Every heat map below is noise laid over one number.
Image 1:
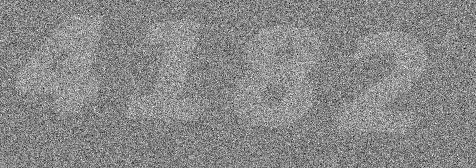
4182
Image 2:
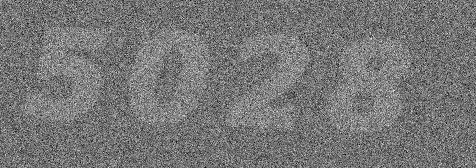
5028
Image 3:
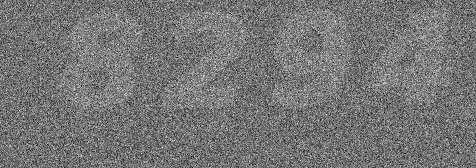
8294
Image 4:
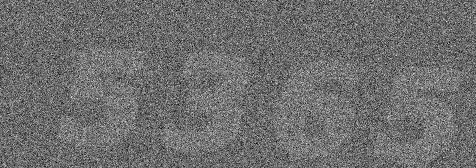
5365
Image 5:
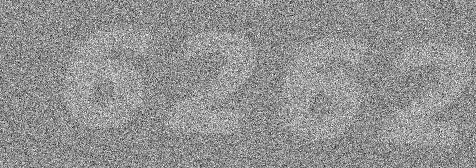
6262
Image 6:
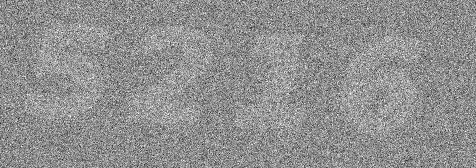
5216
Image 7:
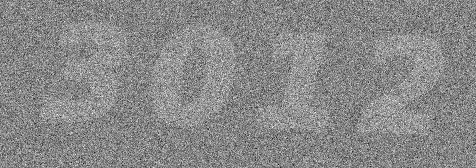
3012
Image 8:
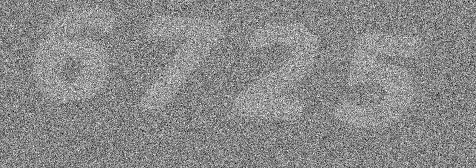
6725
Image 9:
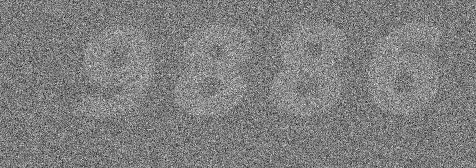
9886
